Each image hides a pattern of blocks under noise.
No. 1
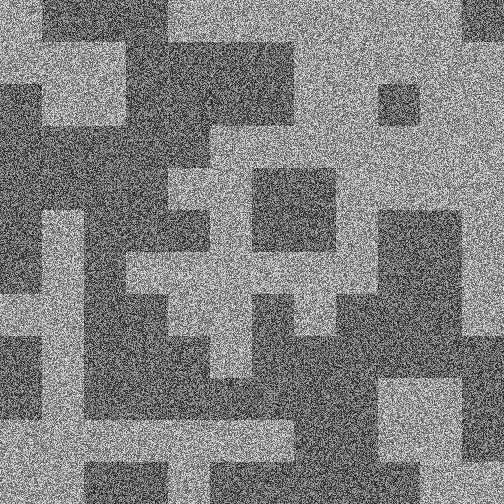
mirrored about the diagonal from the bottom left
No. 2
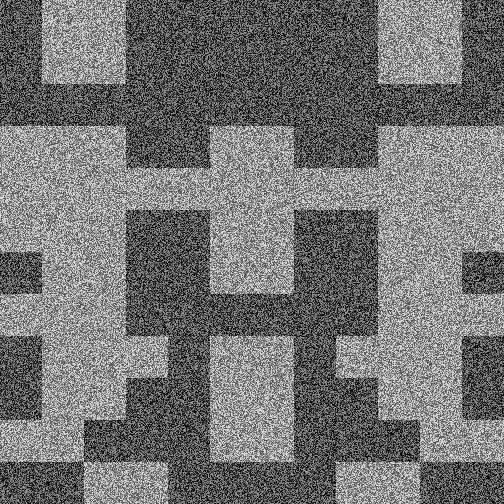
left and right mirror each other
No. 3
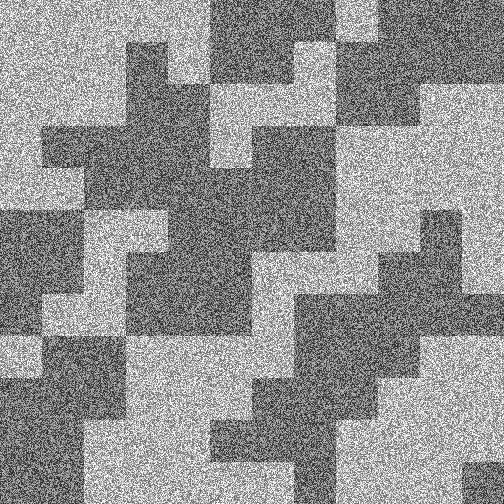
mirrored about the diagonal from the top left
